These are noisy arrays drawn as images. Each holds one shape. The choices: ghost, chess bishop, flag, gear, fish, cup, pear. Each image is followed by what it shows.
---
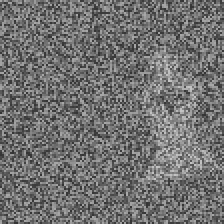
chess bishop
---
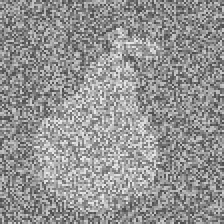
pear
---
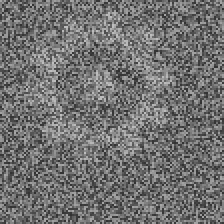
gear
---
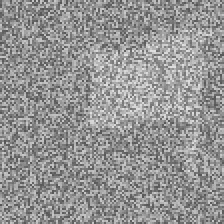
flag
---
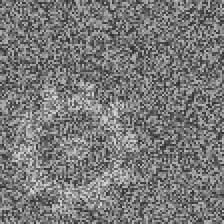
gear
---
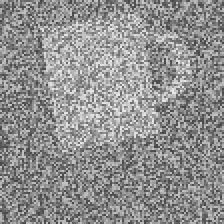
cup
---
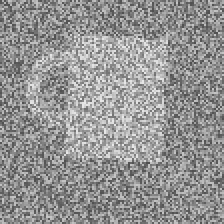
cup
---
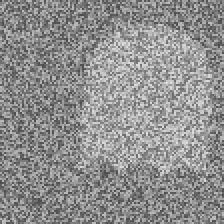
ghost
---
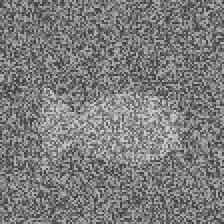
fish
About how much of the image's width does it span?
two thirds
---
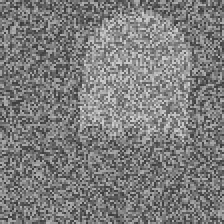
ghost
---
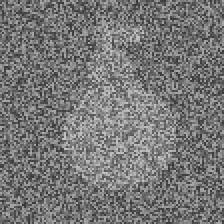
pear
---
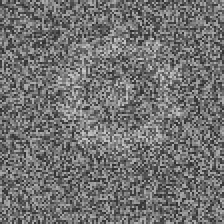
gear
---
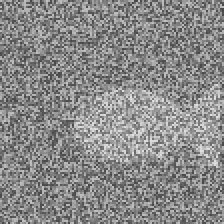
fish
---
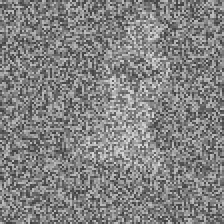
chess bishop
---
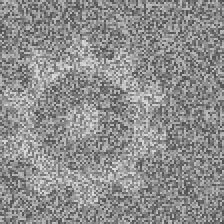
gear
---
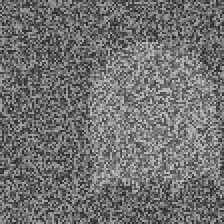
ghost
